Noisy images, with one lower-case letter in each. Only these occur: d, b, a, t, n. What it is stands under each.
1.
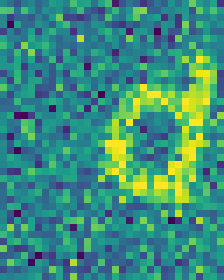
light d
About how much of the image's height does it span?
half
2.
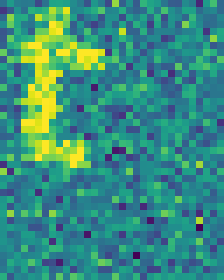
light t
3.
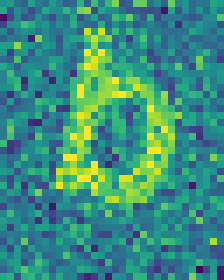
light b
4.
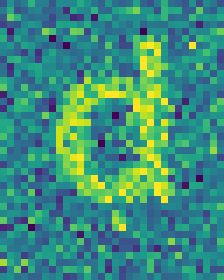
light d
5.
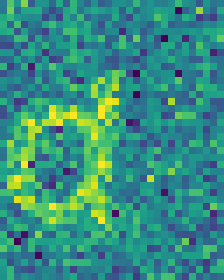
light d
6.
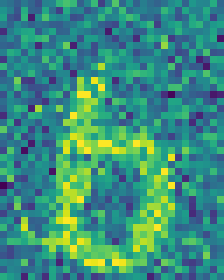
light b
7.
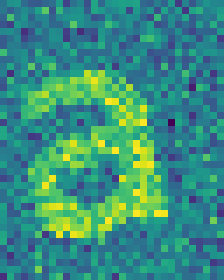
light a
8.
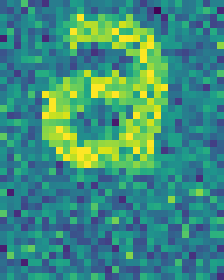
light a
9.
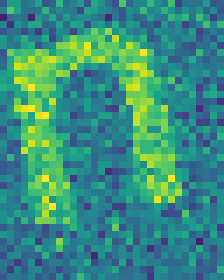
light n
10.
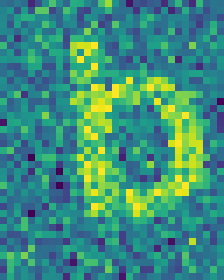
light b
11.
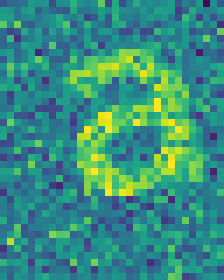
light a
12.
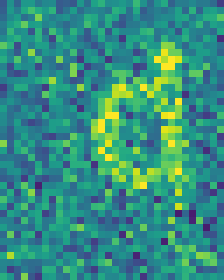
light d
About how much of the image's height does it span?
half
